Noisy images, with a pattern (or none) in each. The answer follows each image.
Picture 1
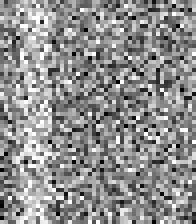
one band of columns
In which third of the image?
left
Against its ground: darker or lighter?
lighter
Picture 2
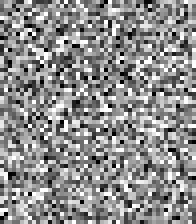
only noise
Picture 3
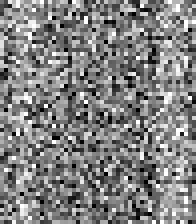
bands of columns
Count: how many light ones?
2
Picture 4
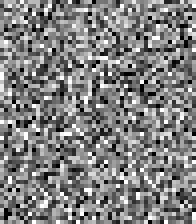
only noise
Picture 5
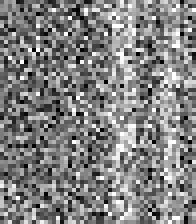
bands of columns
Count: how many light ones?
2
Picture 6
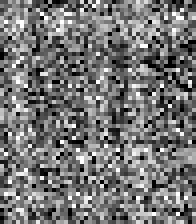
bands of rows crossing bands of columns
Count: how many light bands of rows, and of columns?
3 and 3
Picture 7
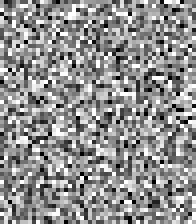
only noise
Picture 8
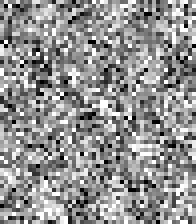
a checkerboard
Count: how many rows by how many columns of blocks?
5 by 6
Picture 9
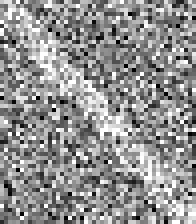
a diagonal band
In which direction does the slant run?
top left to bottom right
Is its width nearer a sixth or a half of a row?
a sixth
